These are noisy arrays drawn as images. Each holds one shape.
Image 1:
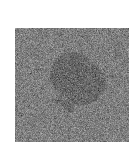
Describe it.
dark apple
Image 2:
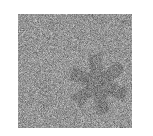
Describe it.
dark asterisk
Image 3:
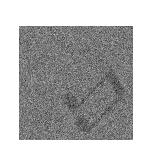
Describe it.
dark pair of musical notes
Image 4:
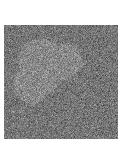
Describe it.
light cloud
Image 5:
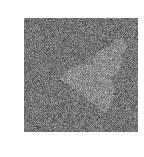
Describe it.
light chess pawn
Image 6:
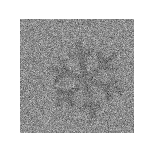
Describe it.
dark snowflake
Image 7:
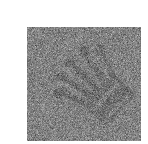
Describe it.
dark chess queen
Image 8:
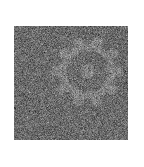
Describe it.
light gear
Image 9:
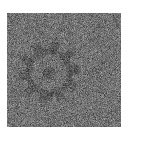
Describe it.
dark gear
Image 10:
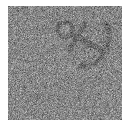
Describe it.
dark anchor
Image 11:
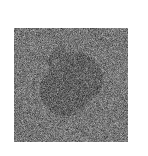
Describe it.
dark apple
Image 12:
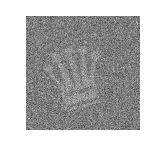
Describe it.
light chess queen
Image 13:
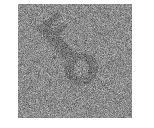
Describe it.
dark key
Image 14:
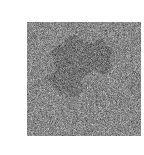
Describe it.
dark car
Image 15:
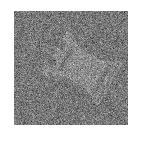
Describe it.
light chess rook
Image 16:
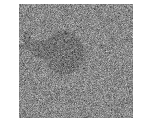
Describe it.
dark pear
